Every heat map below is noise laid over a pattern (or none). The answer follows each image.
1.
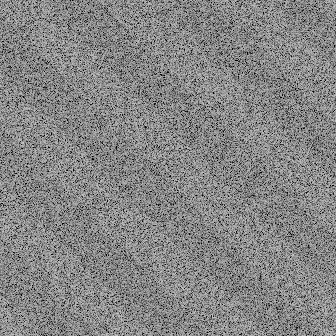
diagonal stripes
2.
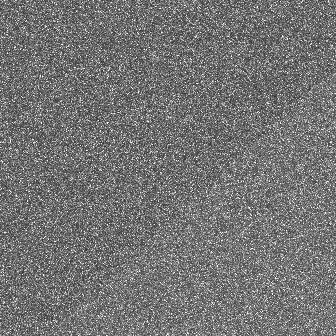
a sharp edge
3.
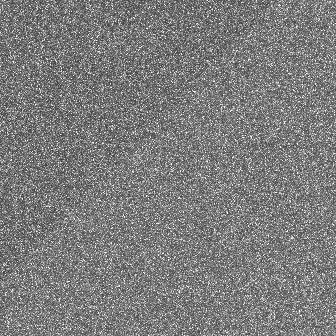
a sharp edge
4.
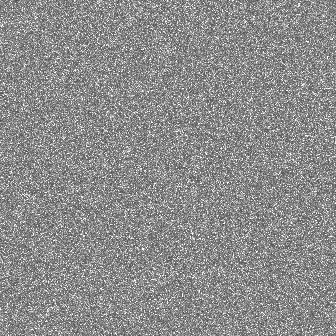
only noise
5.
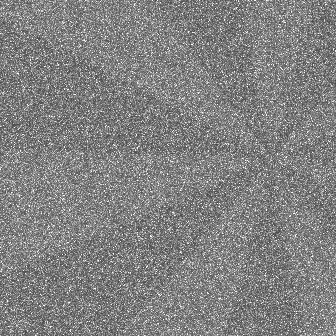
spokes from one point
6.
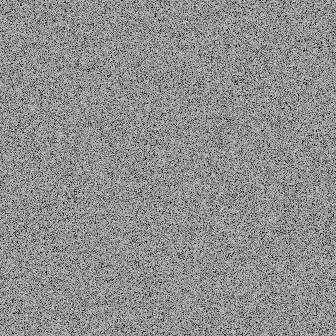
only noise
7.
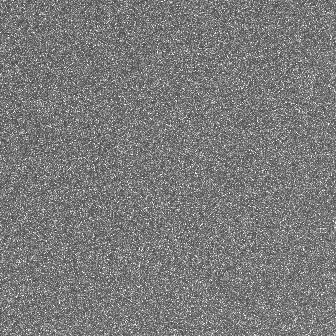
a smooth slope
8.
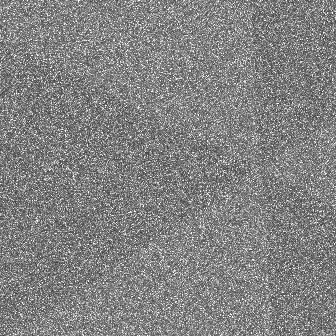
spokes from one point
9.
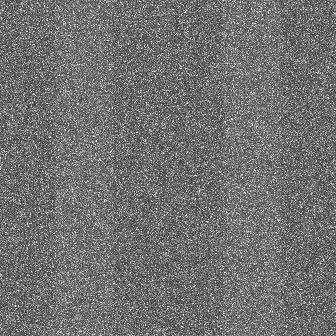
vertical stripes
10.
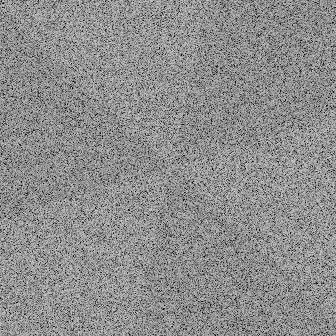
spokes from one point
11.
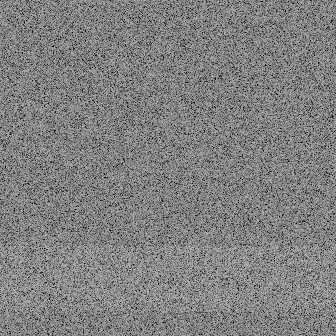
one horizontal stripe
